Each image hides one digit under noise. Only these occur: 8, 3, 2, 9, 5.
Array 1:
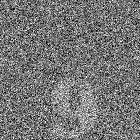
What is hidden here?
light 9, bottom middle
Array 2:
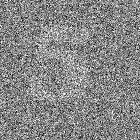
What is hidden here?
light 5
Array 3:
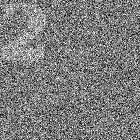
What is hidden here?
light 2, top left
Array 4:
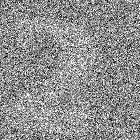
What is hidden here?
light 2
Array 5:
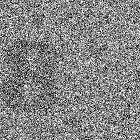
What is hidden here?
dark 8
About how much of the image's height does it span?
half
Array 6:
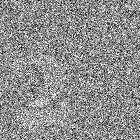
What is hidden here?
light 2
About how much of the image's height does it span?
half
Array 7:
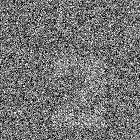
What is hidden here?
light 2
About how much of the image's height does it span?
half
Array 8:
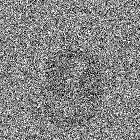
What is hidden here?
dark 9
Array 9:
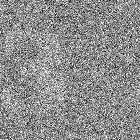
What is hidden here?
light 3
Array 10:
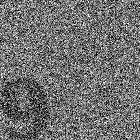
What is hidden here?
dark 9, bottom left
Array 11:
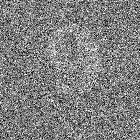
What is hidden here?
light 9
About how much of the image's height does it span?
half
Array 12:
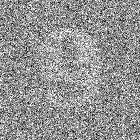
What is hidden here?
light 9
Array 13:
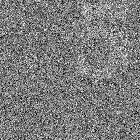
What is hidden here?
light 5
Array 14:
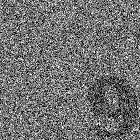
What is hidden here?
dark 9, bottom right
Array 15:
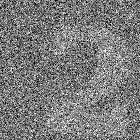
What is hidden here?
light 2
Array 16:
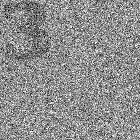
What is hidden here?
dark 3, top left
